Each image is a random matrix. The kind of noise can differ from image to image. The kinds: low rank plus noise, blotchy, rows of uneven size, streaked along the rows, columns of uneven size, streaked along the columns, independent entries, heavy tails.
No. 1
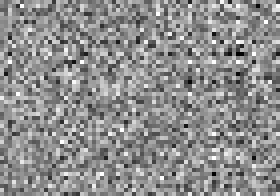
low rank plus noise
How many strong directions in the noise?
one
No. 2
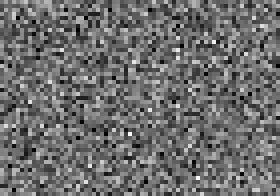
independent entries
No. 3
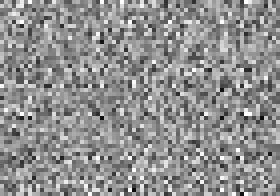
low rank plus noise
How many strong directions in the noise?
two
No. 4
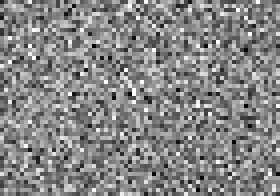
independent entries
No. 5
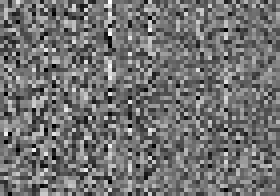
columns of uneven size
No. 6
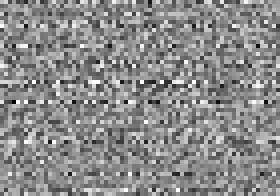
rows of uneven size
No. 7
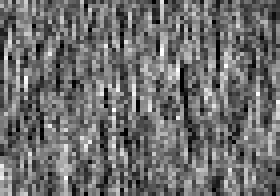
streaked along the columns
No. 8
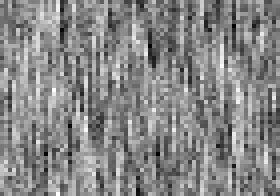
streaked along the columns
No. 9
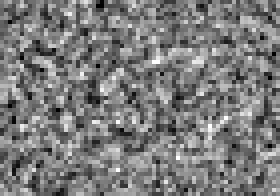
blotchy
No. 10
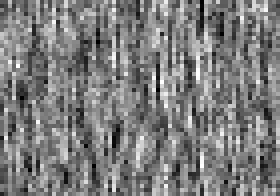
streaked along the columns
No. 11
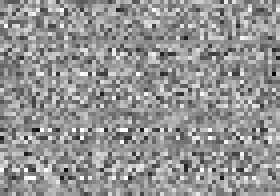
rows of uneven size
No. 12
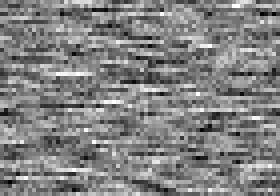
streaked along the rows
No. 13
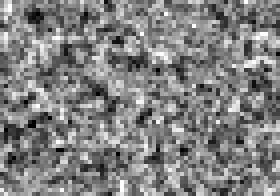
blotchy
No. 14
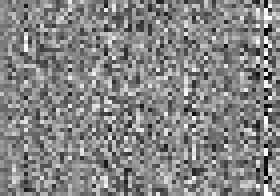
columns of uneven size
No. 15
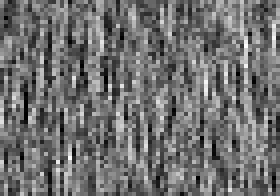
streaked along the columns
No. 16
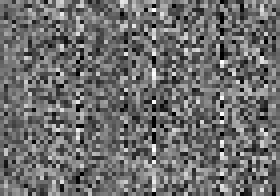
columns of uneven size
